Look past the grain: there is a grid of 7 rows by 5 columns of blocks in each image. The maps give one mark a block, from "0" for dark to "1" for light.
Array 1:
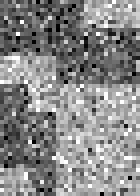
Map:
0 0 0 1 1
0 0 0 0 0
1 1 0 0 0
0 1 1 1 1
0 0 1 1 1
0 0 1 1 1
1 0 1 1 1
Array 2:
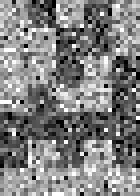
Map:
1 0 1 0 1
1 1 0 0 1
1 1 0 1 0
1 0 1 1 0
0 0 0 0 0
0 1 0 1 0
1 1 1 1 1
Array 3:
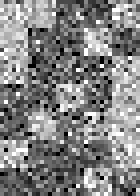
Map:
1 1 0 0 1
1 0 0 1 0
1 0 0 0 1
0 0 1 0 1
0 1 0 1 1
1 0 0 0 1
0 0 0 1 0
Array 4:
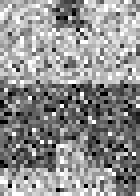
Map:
1 1 0 1 1
1 1 1 1 1
1 1 1 1 1
0 0 0 0 0
0 0 0 0 0
0 0 1 0 0
1 1 1 1 0
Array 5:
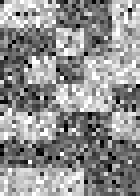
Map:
1 1 0 0 1
0 0 1 0 1
0 1 0 1 1
0 0 1 1 0
1 1 0 0 1
0 0 0 0 0
1 1 1 0 0
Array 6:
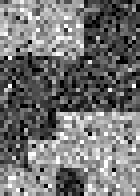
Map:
1 1 1 0 0
1 1 1 0 0
0 0 0 0 0
0 0 0 0 0
0 0 1 1 1
0 1 1 1 1
1 1 0 1 1
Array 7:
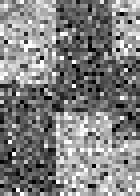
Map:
1 1 0 0 1
1 1 0 0 1
1 1 0 0 0
0 0 0 0 0
0 0 1 1 0
0 0 1 1 1
0 0 1 1 1
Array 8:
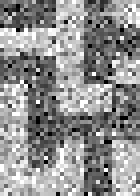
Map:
0 0 1 0 1
1 1 1 0 0
0 0 1 0 1
1 0 1 1 0
1 0 0 0 0
1 0 1 0 1
1 1 1 0 1
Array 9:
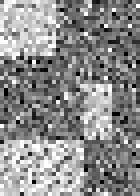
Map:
1 1 0 0 0
1 1 0 0 0
0 0 0 0 0
0 0 0 1 0
0 0 0 1 0
1 1 1 0 0
1 1 1 0 0
